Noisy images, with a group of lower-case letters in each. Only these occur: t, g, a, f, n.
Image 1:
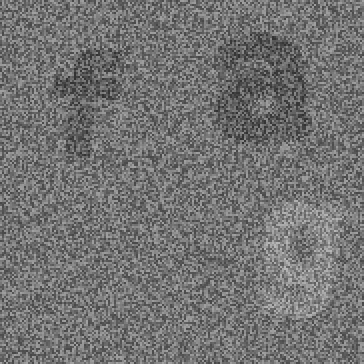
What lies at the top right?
a
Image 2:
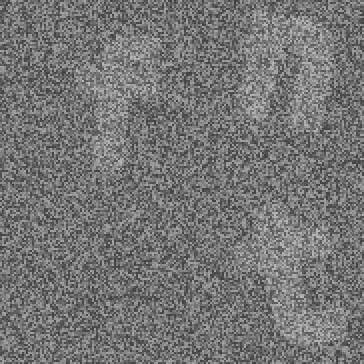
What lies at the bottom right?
t
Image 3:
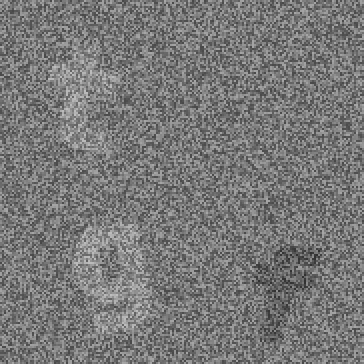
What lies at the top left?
t
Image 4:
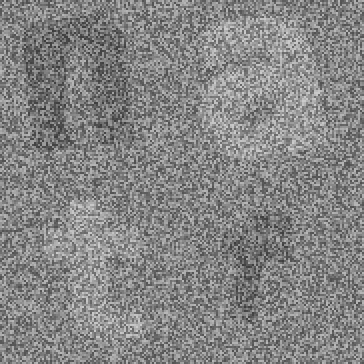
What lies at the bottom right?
f
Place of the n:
top left
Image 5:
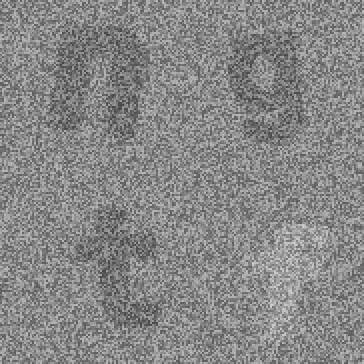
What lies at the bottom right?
f
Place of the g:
top right
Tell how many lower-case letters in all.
4
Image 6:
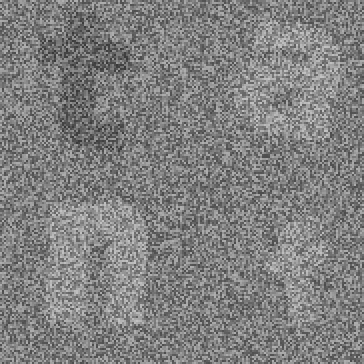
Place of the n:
bottom left
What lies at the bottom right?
f
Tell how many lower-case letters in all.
4
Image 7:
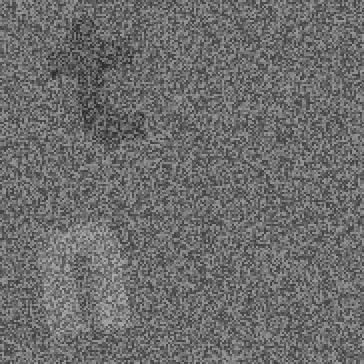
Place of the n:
bottom left
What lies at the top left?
t
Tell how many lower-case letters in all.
2
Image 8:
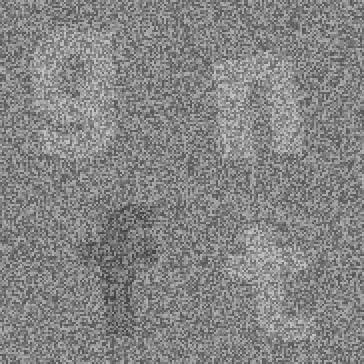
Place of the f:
bottom left
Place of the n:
top right
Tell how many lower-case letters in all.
4
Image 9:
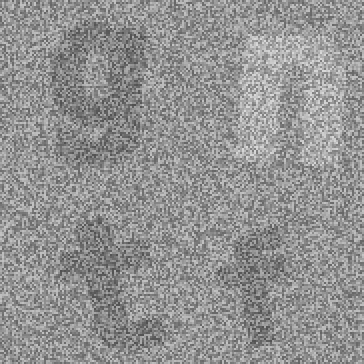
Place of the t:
bottom left
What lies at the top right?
n
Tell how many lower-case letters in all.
4
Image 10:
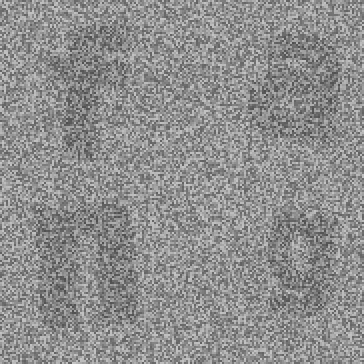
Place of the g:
bottom right
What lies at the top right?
a
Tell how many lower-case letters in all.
4
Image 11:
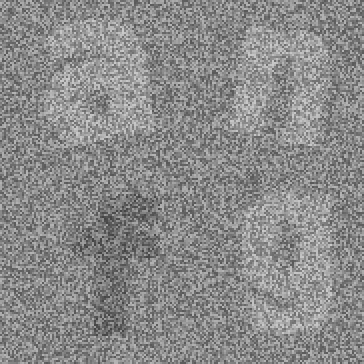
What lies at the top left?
a
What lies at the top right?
n
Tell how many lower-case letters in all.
4
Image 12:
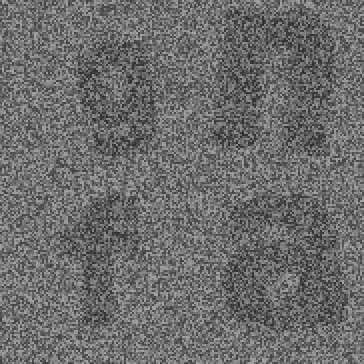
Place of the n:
top right
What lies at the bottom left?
f
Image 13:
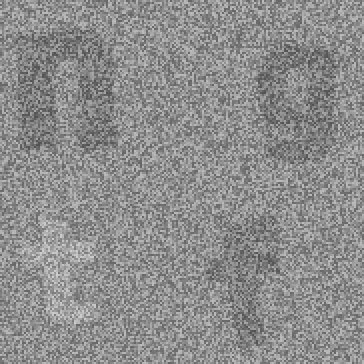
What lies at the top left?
n
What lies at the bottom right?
f
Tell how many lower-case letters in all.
4
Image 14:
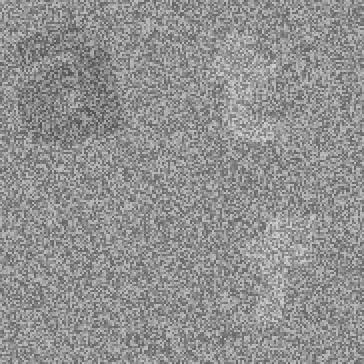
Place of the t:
top right
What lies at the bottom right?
f
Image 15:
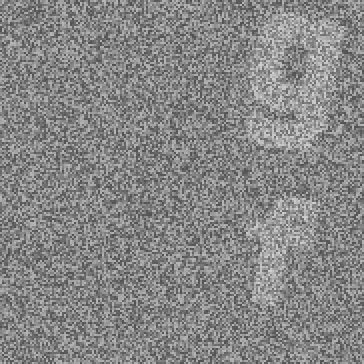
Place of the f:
bottom right
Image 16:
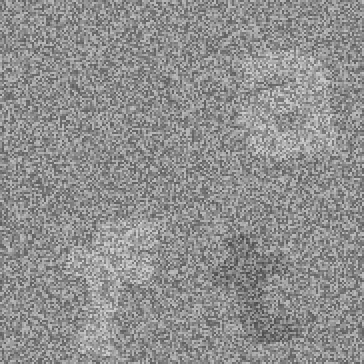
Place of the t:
bottom right
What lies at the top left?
nothing
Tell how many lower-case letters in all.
3
